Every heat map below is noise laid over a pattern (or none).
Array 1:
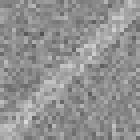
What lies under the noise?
a diagonal band
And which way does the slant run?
bottom left to top right
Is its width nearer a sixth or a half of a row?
a sixth
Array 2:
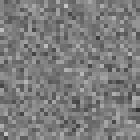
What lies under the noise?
only noise
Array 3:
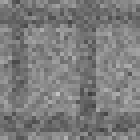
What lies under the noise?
bands of rows crossing bands of columns
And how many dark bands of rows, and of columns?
2 and 2
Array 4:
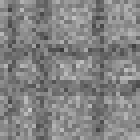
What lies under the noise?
bands of rows crossing bands of columns
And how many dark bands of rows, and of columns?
2 and 3
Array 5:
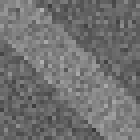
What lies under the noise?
a diagonal band
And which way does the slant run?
top left to bottom right
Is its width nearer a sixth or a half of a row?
a half
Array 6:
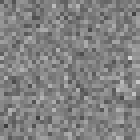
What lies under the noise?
only noise
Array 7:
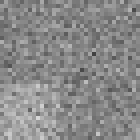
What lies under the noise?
one block
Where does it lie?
bottom left
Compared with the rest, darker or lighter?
lighter
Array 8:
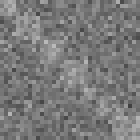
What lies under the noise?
blocks along the diagonal
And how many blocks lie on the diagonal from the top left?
7
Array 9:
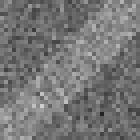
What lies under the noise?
a diagonal band
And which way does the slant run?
bottom left to top right
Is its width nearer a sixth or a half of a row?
a half
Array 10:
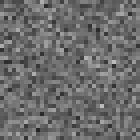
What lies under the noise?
only noise
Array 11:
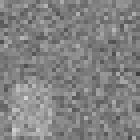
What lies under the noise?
one block
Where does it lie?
bottom left
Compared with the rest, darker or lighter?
lighter
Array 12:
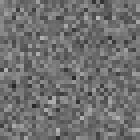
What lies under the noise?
only noise
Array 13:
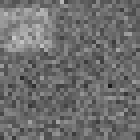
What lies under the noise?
one block
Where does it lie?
top left
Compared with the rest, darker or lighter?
lighter
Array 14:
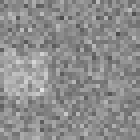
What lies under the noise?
one block
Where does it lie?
middle left
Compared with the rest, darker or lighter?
lighter
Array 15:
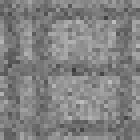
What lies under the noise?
bands of rows crossing bands of columns
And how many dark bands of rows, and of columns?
3 and 3
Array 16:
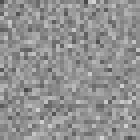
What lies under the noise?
only noise
